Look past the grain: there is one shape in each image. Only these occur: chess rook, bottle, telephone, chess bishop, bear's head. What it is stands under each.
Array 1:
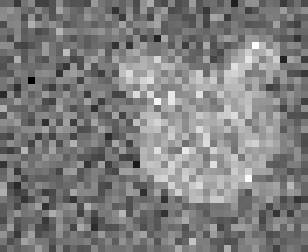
light bear's head
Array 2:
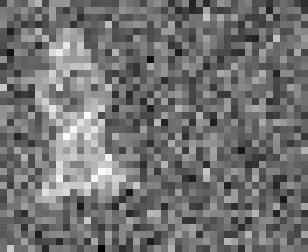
light chess bishop
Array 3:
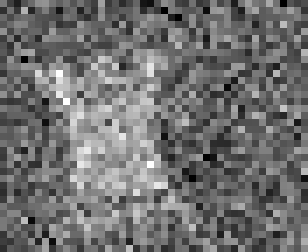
light chess rook
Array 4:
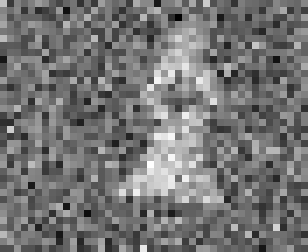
light chess bishop
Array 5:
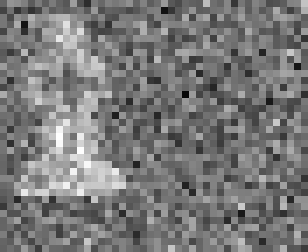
light chess bishop
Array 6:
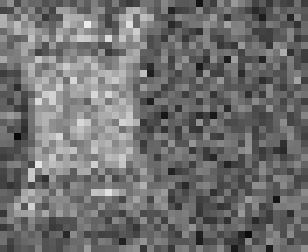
light chess rook
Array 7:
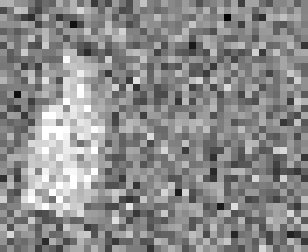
light bottle
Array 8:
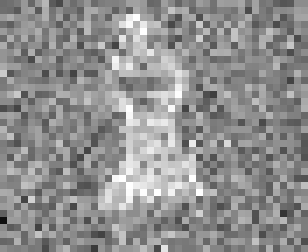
light chess bishop
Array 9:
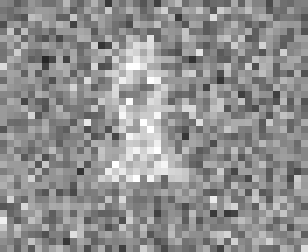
light chess bishop
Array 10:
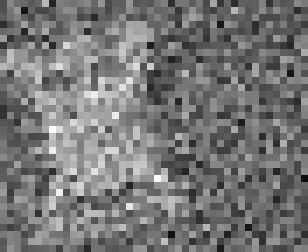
light chess rook
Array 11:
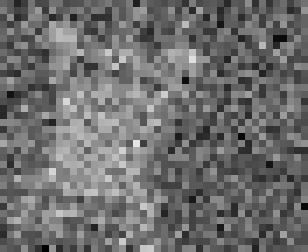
light chess rook
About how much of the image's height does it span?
nearly all
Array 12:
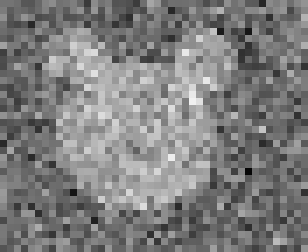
light bear's head
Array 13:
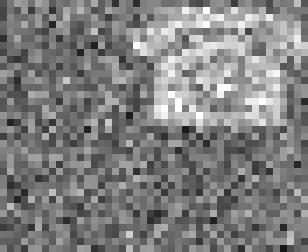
light telephone
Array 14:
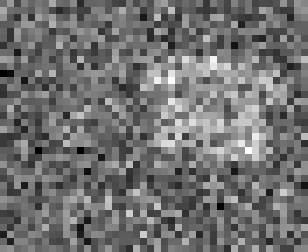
light telephone
